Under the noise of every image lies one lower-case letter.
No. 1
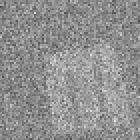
m
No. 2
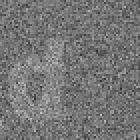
d
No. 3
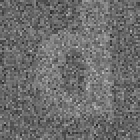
d
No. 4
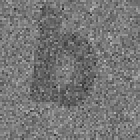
b
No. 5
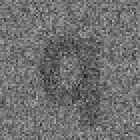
q
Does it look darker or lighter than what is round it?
darker
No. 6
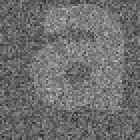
a
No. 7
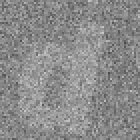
d
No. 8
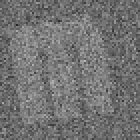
m
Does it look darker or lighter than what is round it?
lighter
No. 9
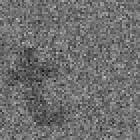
t
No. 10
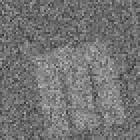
m
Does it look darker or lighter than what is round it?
lighter
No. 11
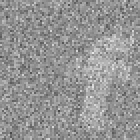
f
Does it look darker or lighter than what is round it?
lighter
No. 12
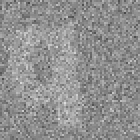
q
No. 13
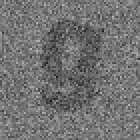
g
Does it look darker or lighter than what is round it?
darker
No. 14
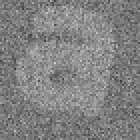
a
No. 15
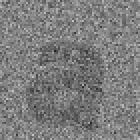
a
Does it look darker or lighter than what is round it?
darker
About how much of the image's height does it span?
two thirds
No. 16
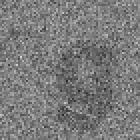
g
